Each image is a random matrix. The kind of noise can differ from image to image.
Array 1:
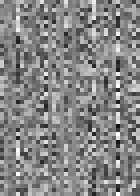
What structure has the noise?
columns of uneven size
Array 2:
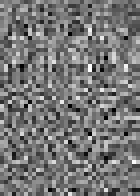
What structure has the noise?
low rank plus noise
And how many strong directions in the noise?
three or four
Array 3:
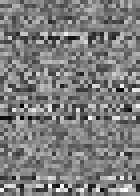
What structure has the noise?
rows of uneven size
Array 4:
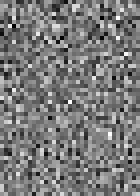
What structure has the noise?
low rank plus noise
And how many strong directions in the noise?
five to eight
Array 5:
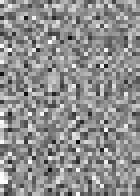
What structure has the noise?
low rank plus noise
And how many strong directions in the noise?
five to eight
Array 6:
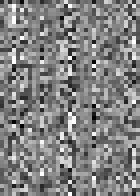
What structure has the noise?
columns of uneven size
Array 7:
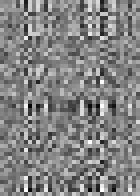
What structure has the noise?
low rank plus noise
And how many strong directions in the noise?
one
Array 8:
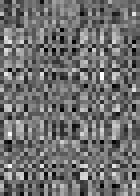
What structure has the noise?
low rank plus noise
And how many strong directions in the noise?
one
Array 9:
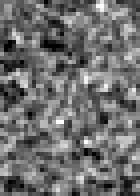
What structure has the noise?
blotchy
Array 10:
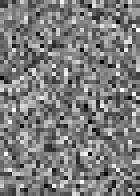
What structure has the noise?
independent entries
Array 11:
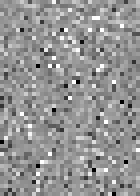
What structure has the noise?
heavy tails
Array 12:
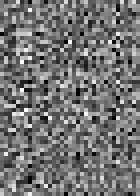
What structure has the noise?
low rank plus noise
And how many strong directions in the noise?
five to eight
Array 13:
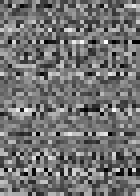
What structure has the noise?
rows of uneven size
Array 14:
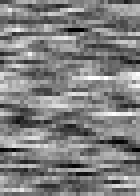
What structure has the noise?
streaked along the rows
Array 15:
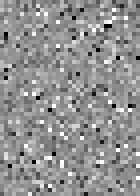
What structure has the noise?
heavy tails
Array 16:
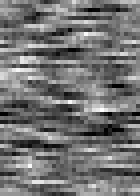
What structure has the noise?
streaked along the rows
